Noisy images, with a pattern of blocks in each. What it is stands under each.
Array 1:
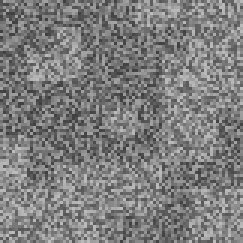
mirrored about the diagonal from the top left
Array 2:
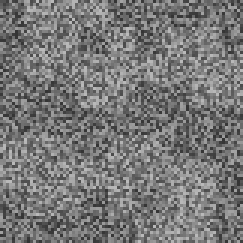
the same after a half turn
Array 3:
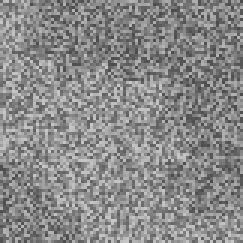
mirrored about the diagonal from the bottom left
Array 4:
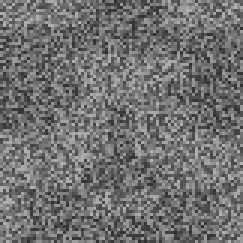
left and right mirror each other
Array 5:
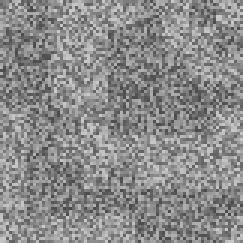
mirrored about the diagonal from the bottom left
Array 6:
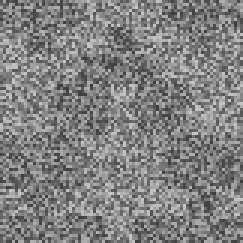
left and right mirror each other
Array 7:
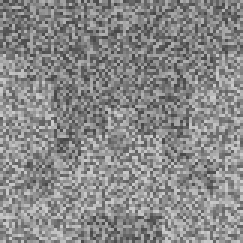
left and right mirror each other
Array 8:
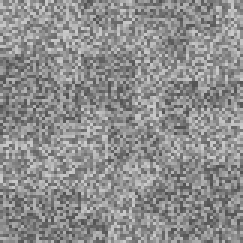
no symmetry
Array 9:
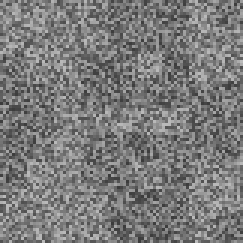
top and bottom mirror each other
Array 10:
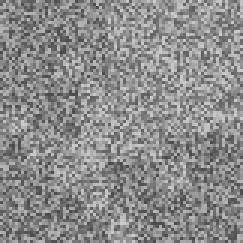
mirrored about the diagonal from the bottom left
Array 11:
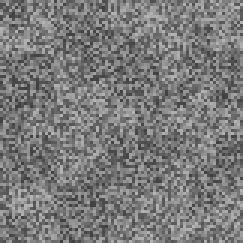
top and bottom mirror each other
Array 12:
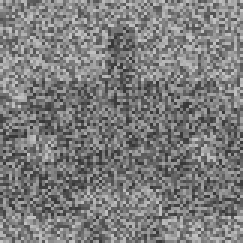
left and right mirror each other
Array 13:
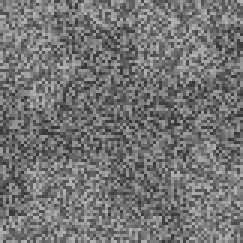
the same after a half turn
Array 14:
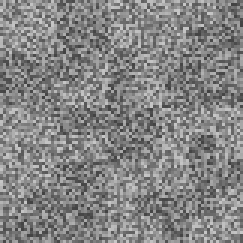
mirrored about the diagonal from the top left
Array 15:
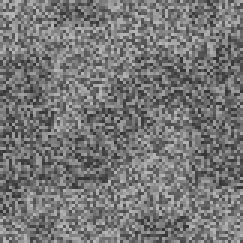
the same after a half turn
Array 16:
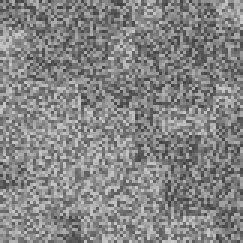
mirrored about the diagonal from the bottom left
